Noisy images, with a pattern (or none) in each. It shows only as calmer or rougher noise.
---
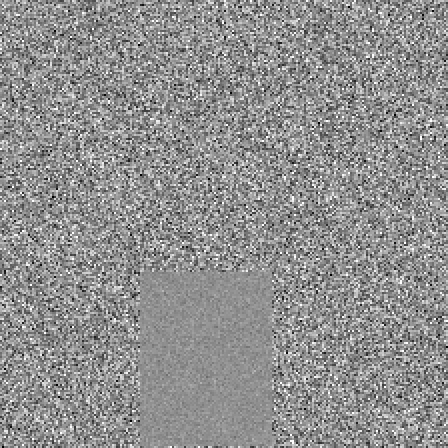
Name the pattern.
one block
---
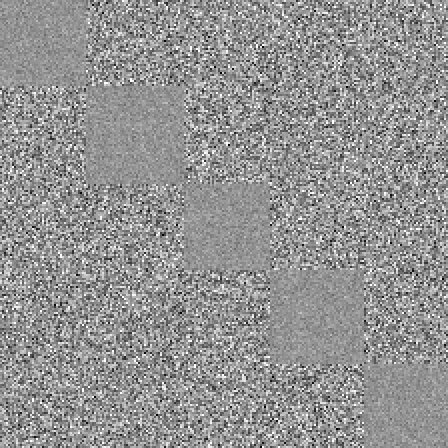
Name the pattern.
blocks along the diagonal
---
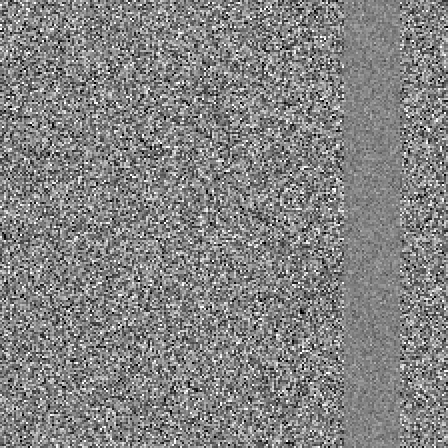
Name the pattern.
one band of columns
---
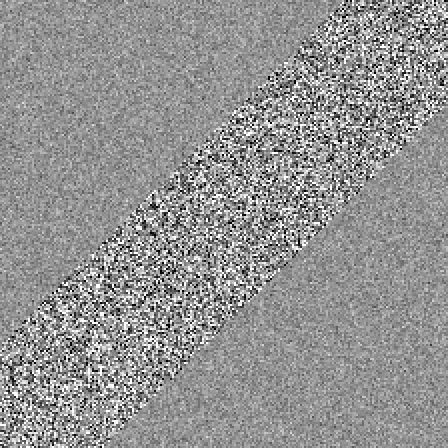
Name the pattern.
a diagonal band
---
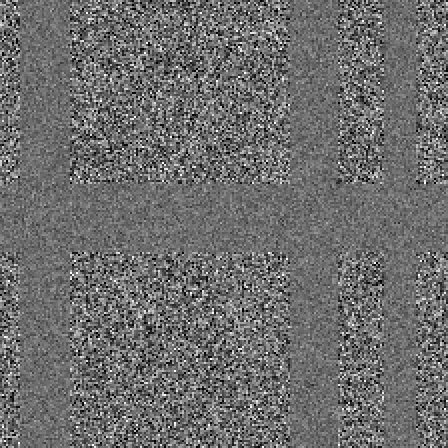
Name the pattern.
bands of rows crossing bands of columns
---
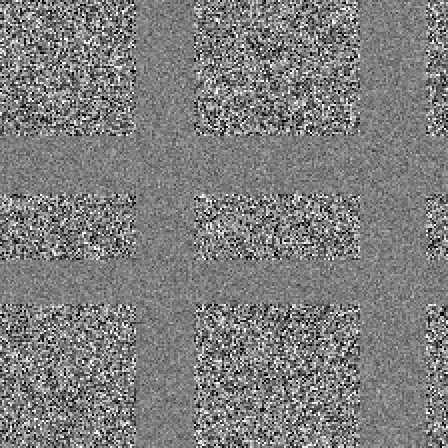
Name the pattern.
bands of rows crossing bands of columns
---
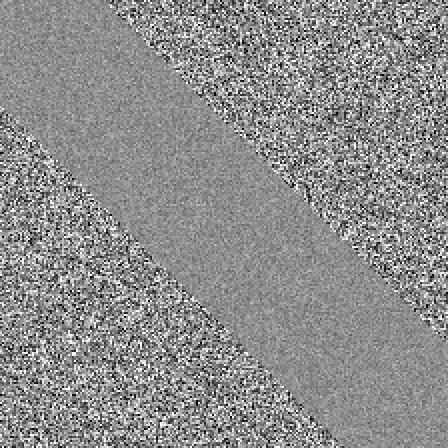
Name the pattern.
a diagonal band
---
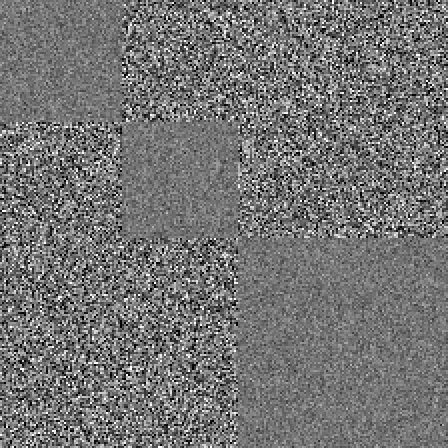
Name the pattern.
blocks along the diagonal
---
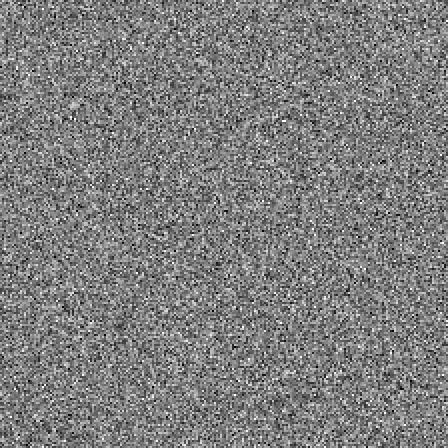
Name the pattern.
only noise
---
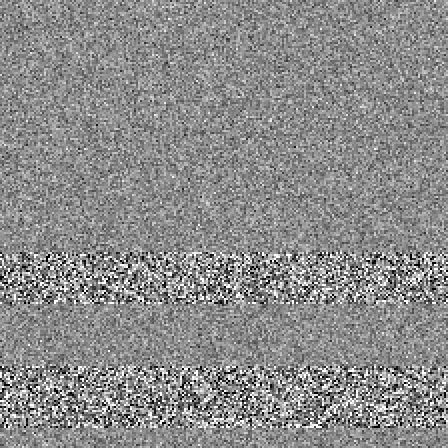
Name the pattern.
bands of rows
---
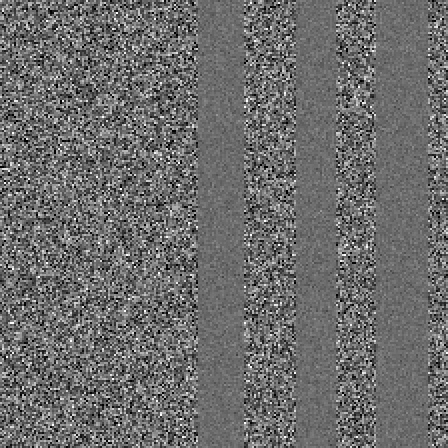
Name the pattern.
bands of columns
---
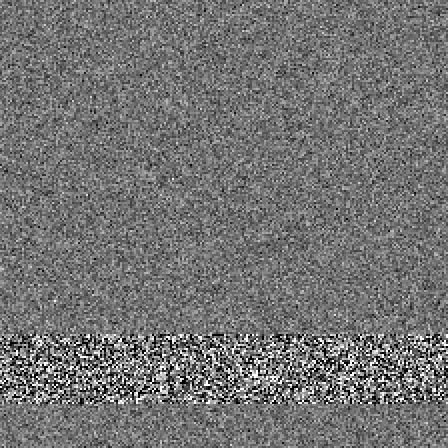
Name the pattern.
one band of rows
